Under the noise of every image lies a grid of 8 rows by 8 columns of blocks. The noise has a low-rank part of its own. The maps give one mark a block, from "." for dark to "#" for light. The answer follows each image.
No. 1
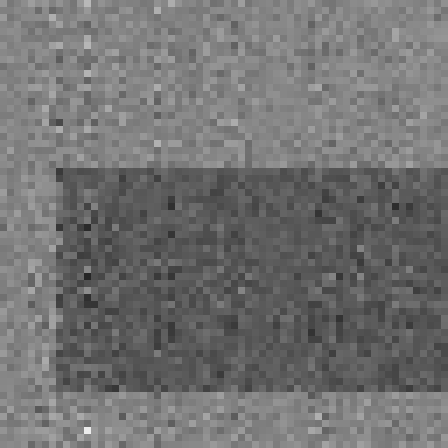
# # # # # # # #
# # # # # # # #
# # # # # # # #
# . . . . . . .
# . . . . . . .
# . . . . . . .
# . . . . . . .
# # # # # # # #
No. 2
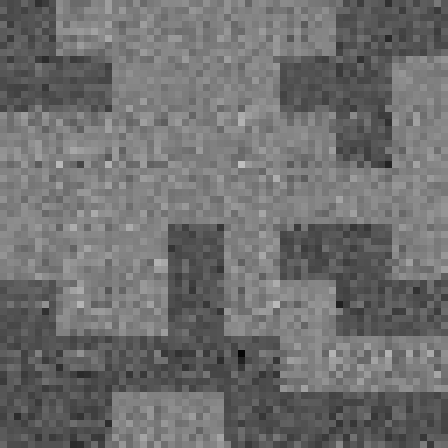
. # # # # # . .
. . # # # . . #
# # # # # # . #
# # # # # # # #
# # # . # . . #
. # # . # # . .
. . . . . # # #
. . # # . . . .
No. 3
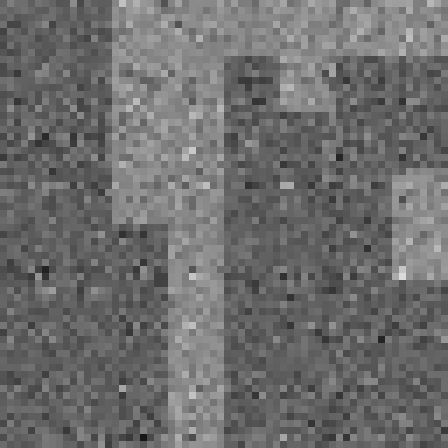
. . # # # # # #
. . # # . # . .
. . # # . . . .
. . # # . . . #
. . . # . . . #
. . . # . . . .
. . . # . . . .
. . . # . . . .
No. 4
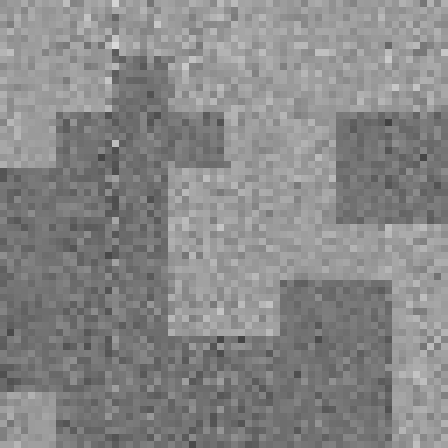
# # # # # # # #
# # . # # # # #
# . . . # # . .
. . . # # # . .
. . . # # # # #
. . . # # . . #
. . . . . . . #
# . . . . . . #
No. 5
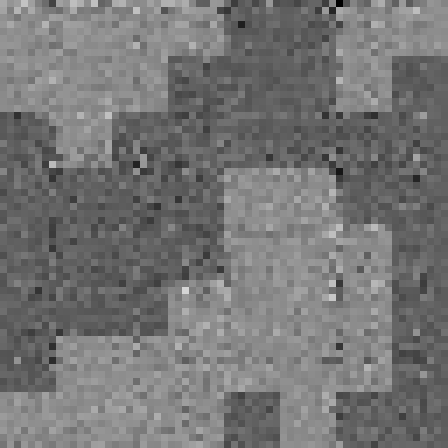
# # # # . . # #
# # # . . . # .
. # . . . . . .
. . . . # # . .
. . . . # # # .
. . . # # # # .
. # # # # # # .
# # # # . # . .
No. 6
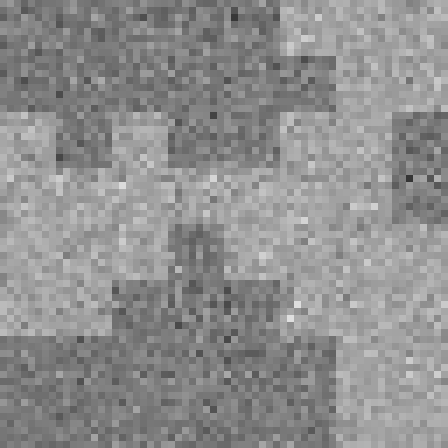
. . . . . # # #
. . . . . . # #
# . # . . # # .
# # # # # # # .
# # # . # # # #
# # . . . # # #
. . . . . . # #
. . . . . . # #
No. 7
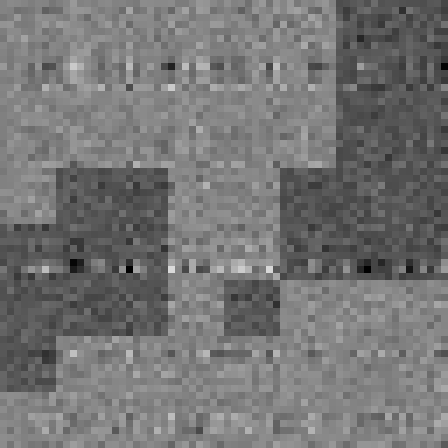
# # # # # # . .
# # # # # # . .
# # # # # # . .
# . . # # . . .
. . . # # . . .
. . . # . # # #
. # # # # # # #
# # # # # # # #
